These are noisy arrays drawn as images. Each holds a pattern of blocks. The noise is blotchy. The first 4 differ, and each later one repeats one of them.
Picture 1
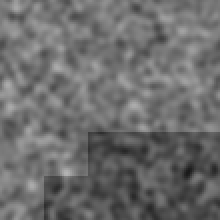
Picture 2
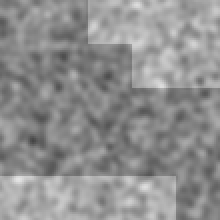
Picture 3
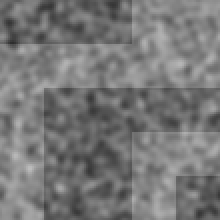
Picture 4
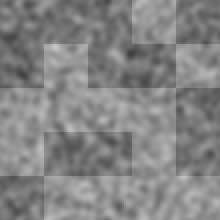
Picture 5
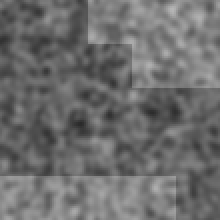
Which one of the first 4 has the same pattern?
2
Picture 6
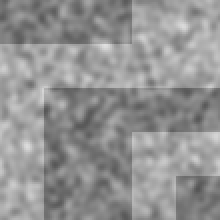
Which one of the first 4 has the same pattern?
3
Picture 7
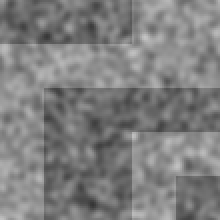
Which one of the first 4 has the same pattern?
3
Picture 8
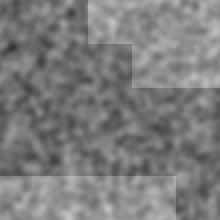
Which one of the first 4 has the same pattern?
2
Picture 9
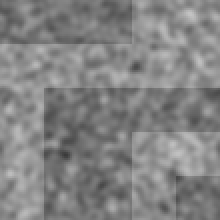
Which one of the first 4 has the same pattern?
3
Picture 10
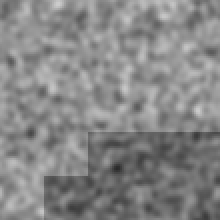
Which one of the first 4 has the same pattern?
1
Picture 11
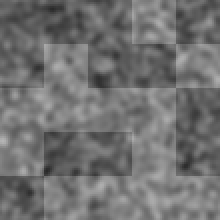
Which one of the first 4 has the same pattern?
4
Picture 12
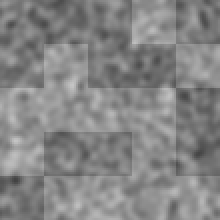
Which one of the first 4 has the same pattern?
4
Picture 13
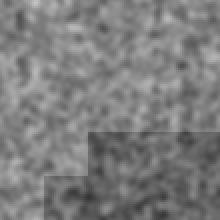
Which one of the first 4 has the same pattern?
1
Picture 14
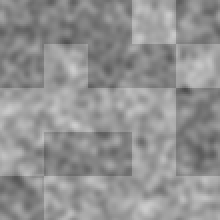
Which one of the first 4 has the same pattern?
4
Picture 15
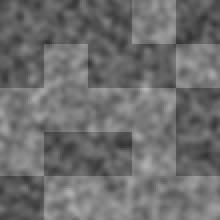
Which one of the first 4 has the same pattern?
4
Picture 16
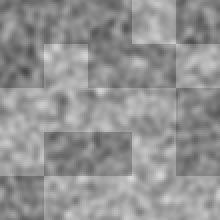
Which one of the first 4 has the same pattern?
4
